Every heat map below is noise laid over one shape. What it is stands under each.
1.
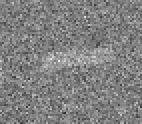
bar
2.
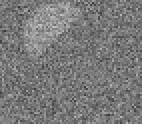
half disc
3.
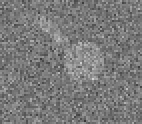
lollipop
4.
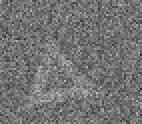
triangle frame
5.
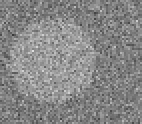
disc
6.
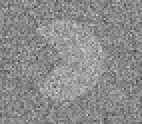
disc with a wedge cut out
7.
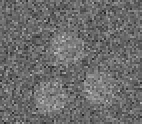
three dots
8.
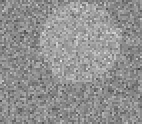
disc
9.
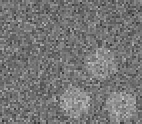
three dots
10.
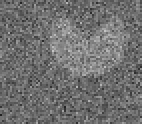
disc with a wedge cut out
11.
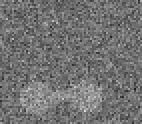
dumbbell
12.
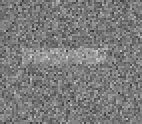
bar
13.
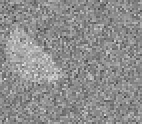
half disc
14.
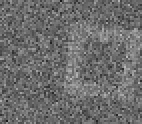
square frame
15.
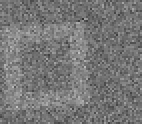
square frame
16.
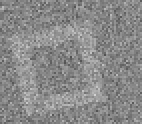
square frame
